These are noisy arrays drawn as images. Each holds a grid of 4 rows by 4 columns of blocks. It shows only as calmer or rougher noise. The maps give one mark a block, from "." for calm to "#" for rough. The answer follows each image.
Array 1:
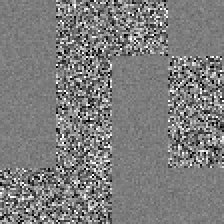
.##.
.#.#
.#.#
##..
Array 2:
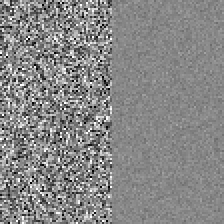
##..
##..
##..
##..
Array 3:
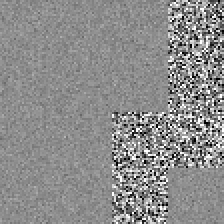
...#
...#
..##
..#.
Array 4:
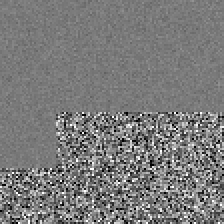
....
....
.###
####
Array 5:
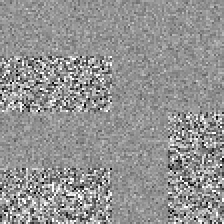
....
##..
...#
##.#
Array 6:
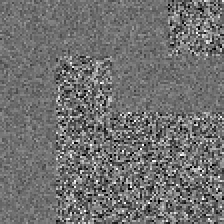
...#
.#..
.###
.###
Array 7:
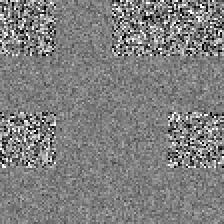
#.##
....
#..#
....
